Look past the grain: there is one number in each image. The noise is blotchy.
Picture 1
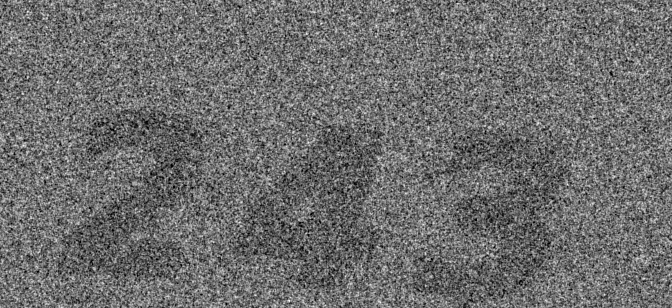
243
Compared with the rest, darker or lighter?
darker
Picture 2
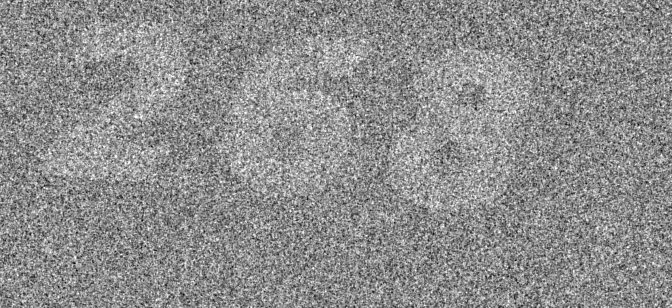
268
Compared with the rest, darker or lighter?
lighter
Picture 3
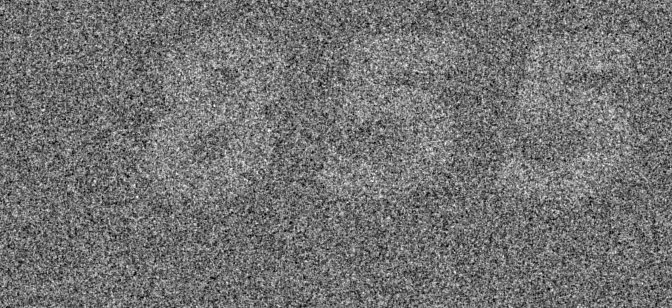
855
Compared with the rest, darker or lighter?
lighter
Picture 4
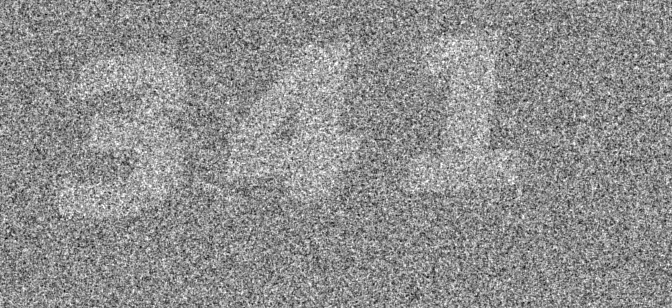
341
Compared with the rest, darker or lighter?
lighter
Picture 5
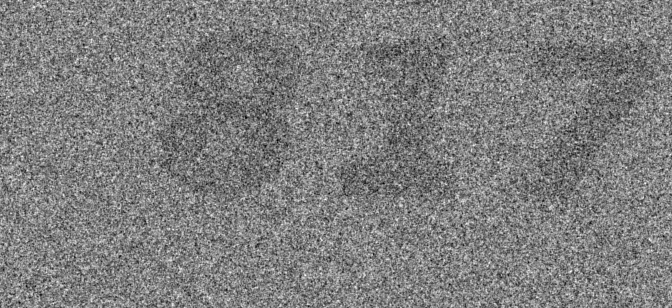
817
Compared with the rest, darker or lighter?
darker
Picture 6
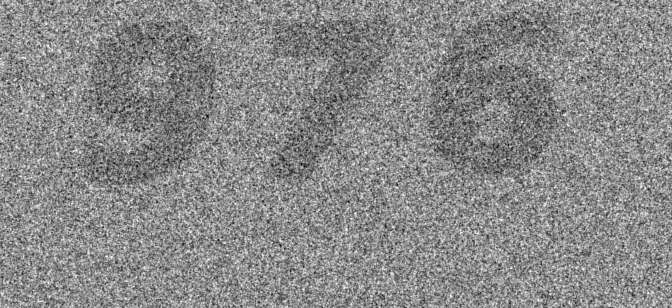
976
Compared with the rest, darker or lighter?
darker
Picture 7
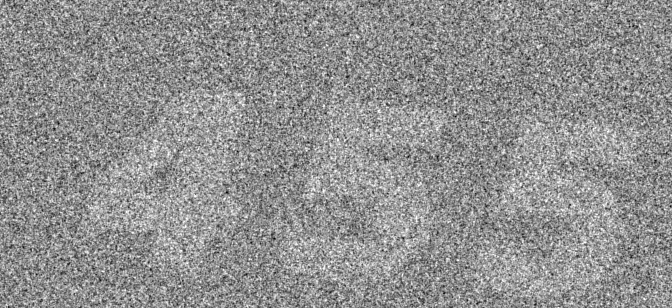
455
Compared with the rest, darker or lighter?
lighter
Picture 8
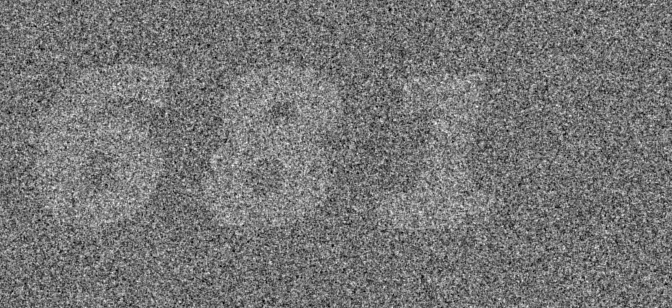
681
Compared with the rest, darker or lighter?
lighter
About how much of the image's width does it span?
two thirds
